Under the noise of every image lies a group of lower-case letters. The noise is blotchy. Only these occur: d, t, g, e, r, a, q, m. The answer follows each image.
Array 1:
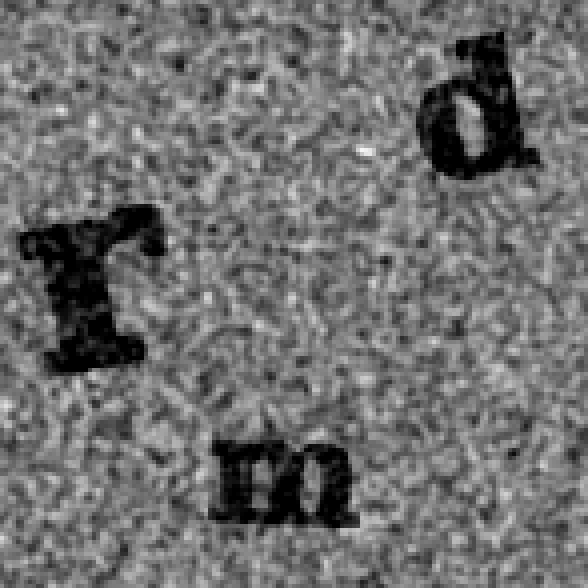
top right: dark d; middle left: dark r; bottom middle: dark m
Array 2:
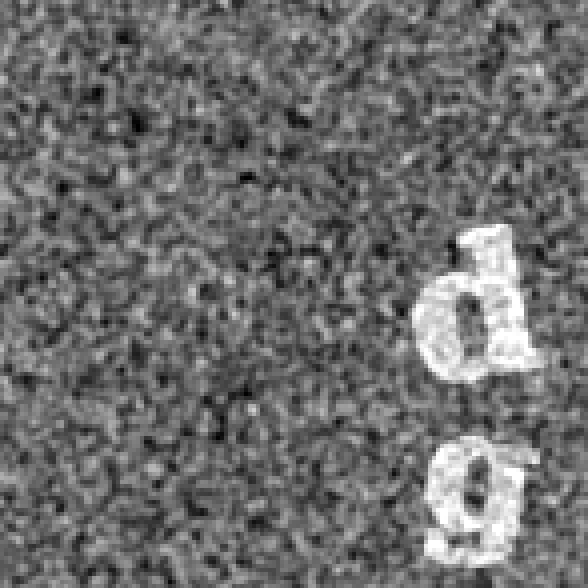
middle right: light d; bottom right: light g
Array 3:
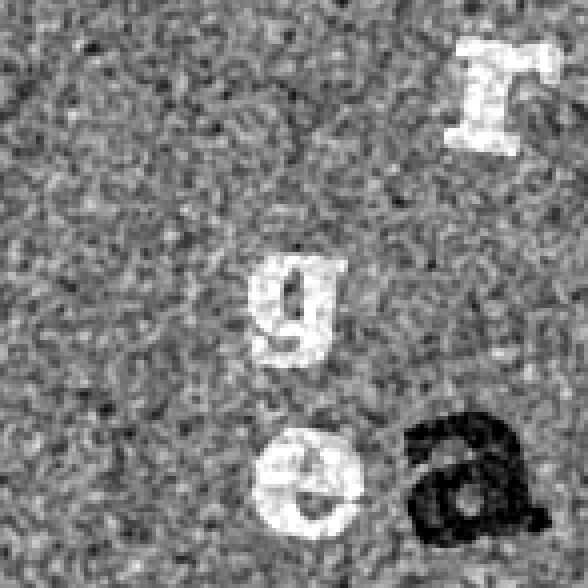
top right: light r; centre: light g; bottom middle: light e; bottom right: dark a
